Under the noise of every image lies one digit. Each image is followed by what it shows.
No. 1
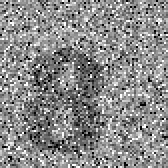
dark 8
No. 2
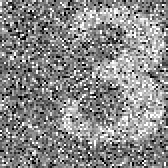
light 3
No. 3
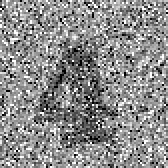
dark 4
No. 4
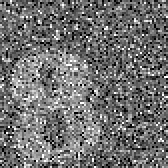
light 8
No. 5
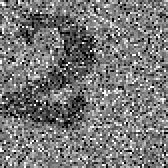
dark 2
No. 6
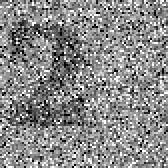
dark 2
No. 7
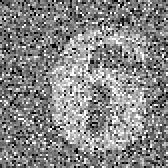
light 6
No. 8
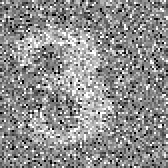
light 3
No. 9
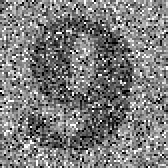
dark 9
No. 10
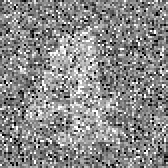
light 4
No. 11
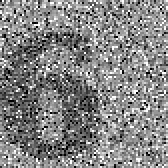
dark 6
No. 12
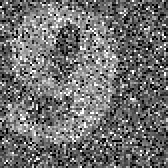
light 9
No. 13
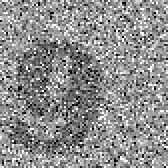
dark 9
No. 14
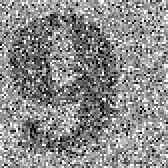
dark 9
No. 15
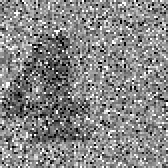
dark 4
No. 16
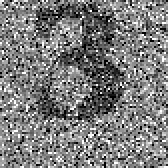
dark 3
